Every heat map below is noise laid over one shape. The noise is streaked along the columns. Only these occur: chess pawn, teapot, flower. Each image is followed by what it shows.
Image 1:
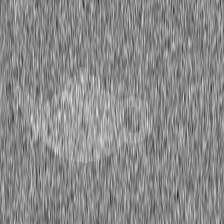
teapot
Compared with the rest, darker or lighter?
lighter
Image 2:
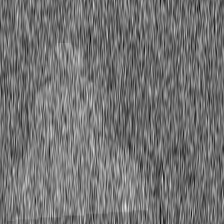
chess pawn
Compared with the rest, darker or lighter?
lighter
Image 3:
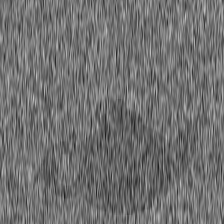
teapot
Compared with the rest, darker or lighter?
darker
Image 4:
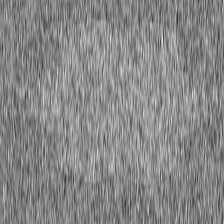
flower
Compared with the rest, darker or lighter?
lighter
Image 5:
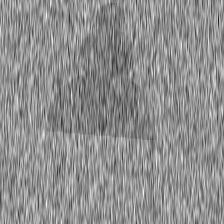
chess pawn
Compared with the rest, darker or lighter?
darker
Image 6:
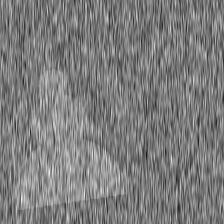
chess pawn
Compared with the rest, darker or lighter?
lighter
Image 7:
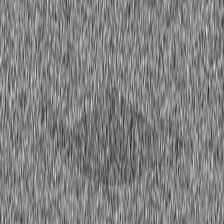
teapot
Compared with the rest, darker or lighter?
darker
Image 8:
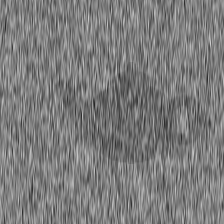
teapot
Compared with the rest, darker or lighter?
darker
